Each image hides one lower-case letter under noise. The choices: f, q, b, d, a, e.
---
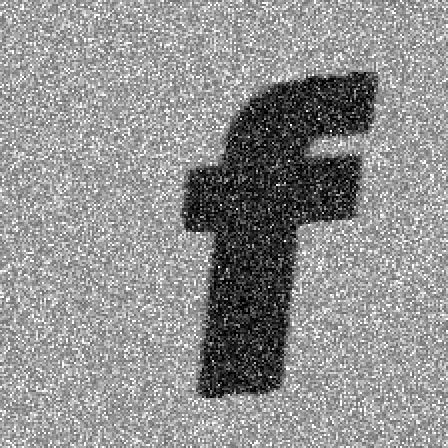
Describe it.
dark f
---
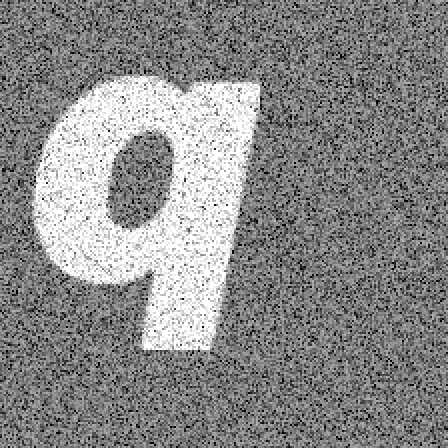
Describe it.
light q
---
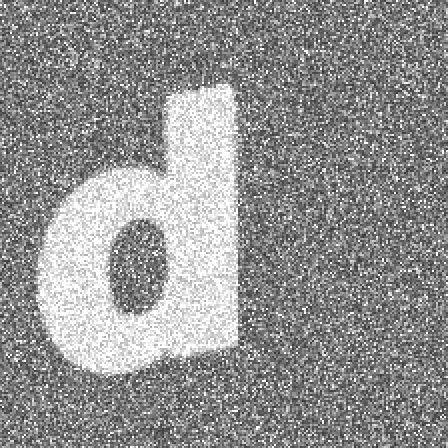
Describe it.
light d
